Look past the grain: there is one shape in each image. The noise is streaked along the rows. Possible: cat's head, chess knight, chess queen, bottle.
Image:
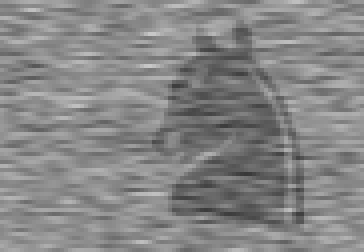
chess knight
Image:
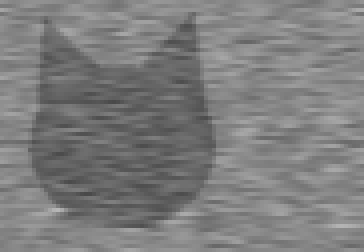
cat's head
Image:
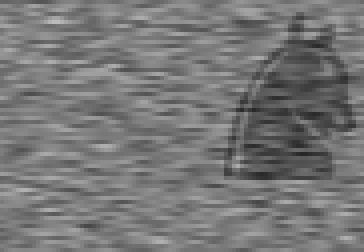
chess knight
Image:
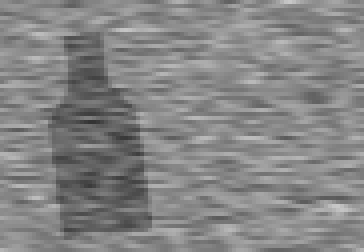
bottle
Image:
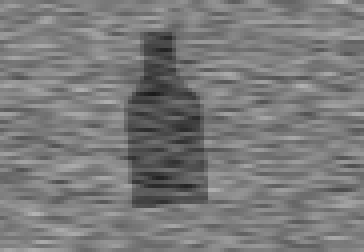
bottle
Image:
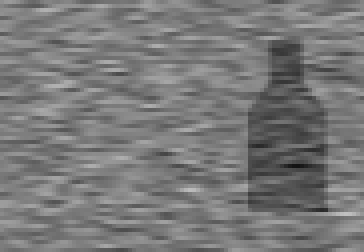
bottle
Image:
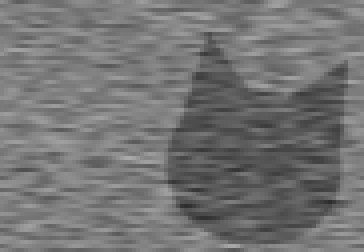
cat's head
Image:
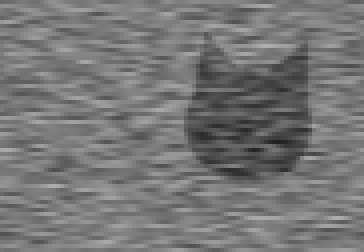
cat's head
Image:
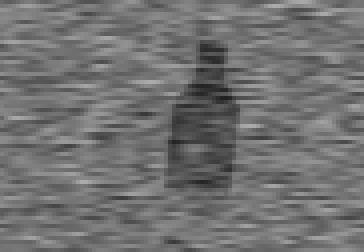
bottle
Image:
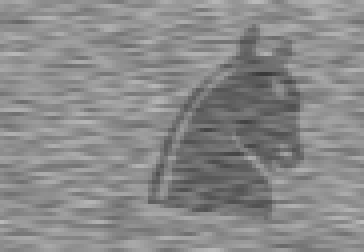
chess knight
